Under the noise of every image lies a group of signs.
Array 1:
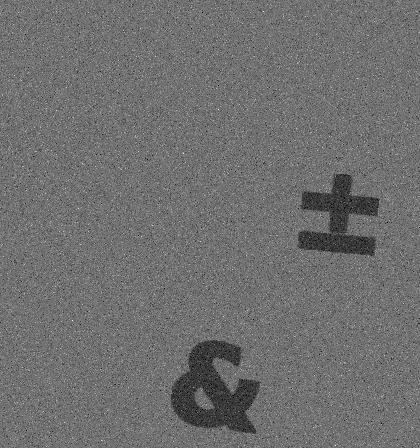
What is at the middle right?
plus-minus sign
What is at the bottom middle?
ampersand
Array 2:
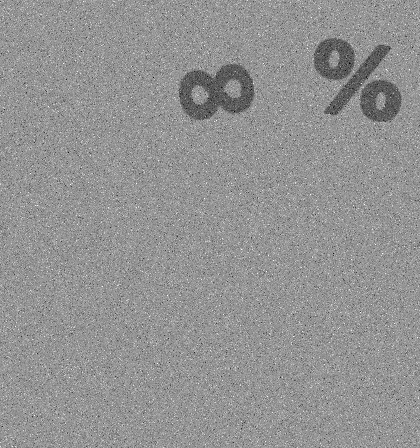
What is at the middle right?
nothing
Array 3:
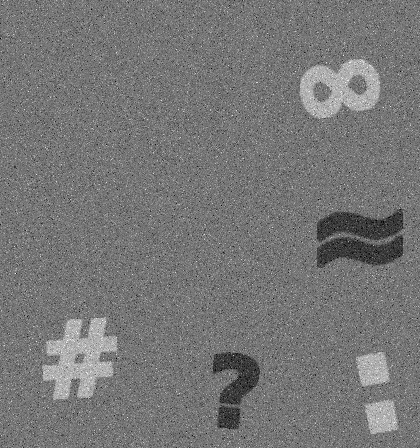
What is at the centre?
nothing
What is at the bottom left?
hash sign
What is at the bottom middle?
question mark
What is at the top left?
nothing
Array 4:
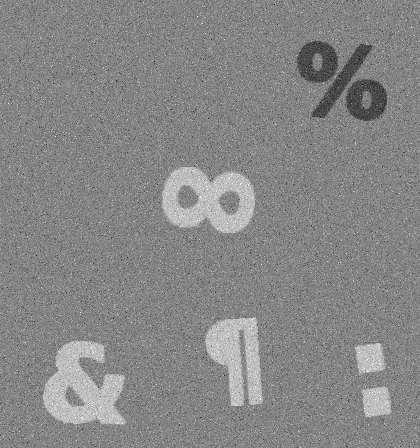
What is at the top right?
percent sign
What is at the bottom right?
colon
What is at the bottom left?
ampersand
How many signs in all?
5
